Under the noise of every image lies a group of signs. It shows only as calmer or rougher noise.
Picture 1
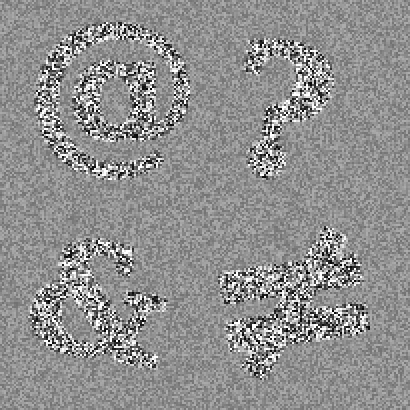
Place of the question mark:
top right
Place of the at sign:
top left
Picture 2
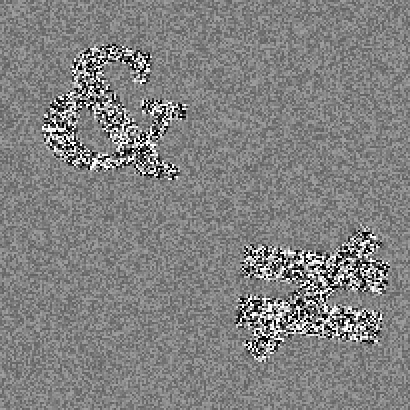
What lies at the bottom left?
nothing
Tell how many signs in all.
2
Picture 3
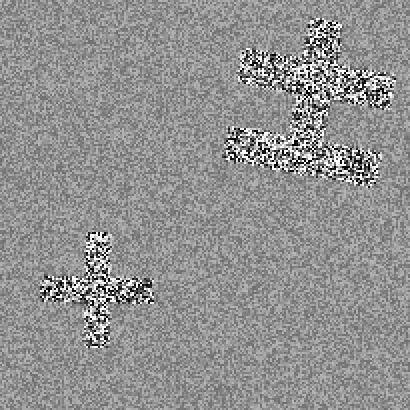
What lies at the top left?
nothing
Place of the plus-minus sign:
top right
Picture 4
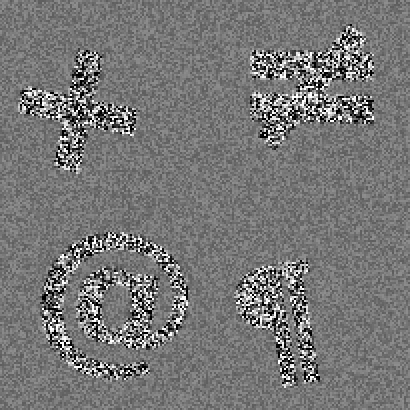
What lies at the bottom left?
at sign
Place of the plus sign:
top left
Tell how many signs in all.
4
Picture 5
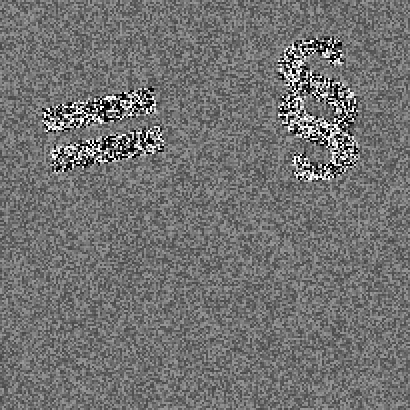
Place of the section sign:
top right
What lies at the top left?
equals sign
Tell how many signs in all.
2
